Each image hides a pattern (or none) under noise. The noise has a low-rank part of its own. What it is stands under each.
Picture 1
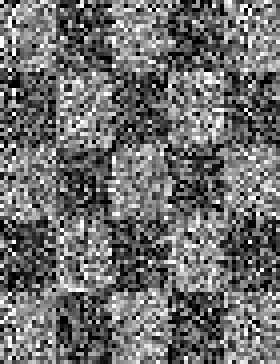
a checkerboard
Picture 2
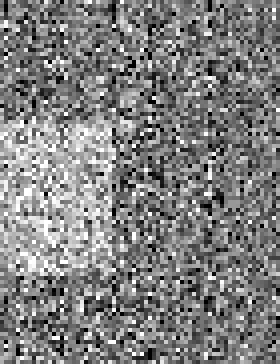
one block
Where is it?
middle left
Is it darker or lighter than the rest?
lighter
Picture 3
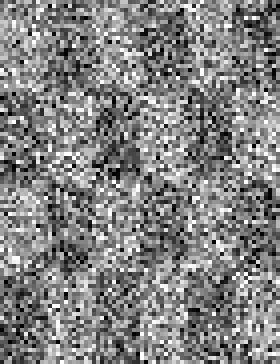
a checkerboard
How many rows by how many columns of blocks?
4 by 6
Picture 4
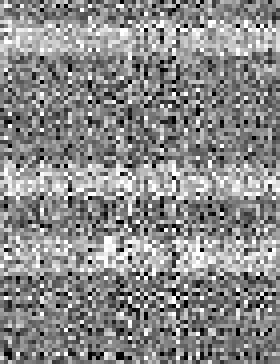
bands of rows
